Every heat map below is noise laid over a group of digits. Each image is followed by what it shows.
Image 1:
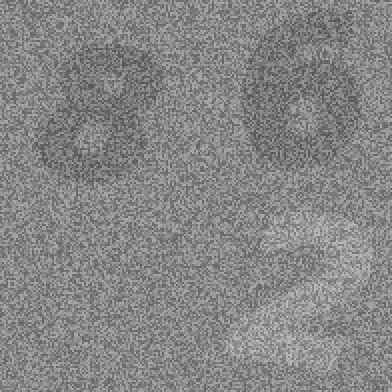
top left: dark 8; top right: dark 6; bottom right: light 2
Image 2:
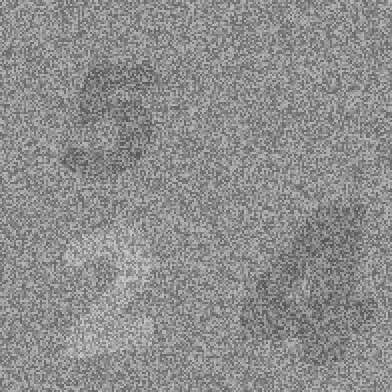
top left: dark 5; bottom left: light 2; bottom right: dark 4
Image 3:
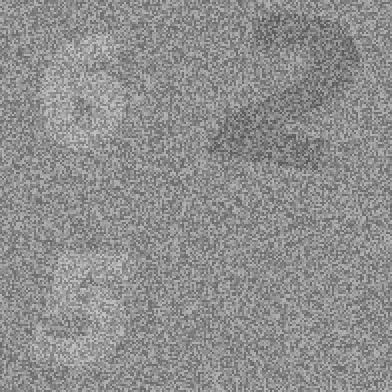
top left: light 6; top right: dark 2; bottom left: light 5
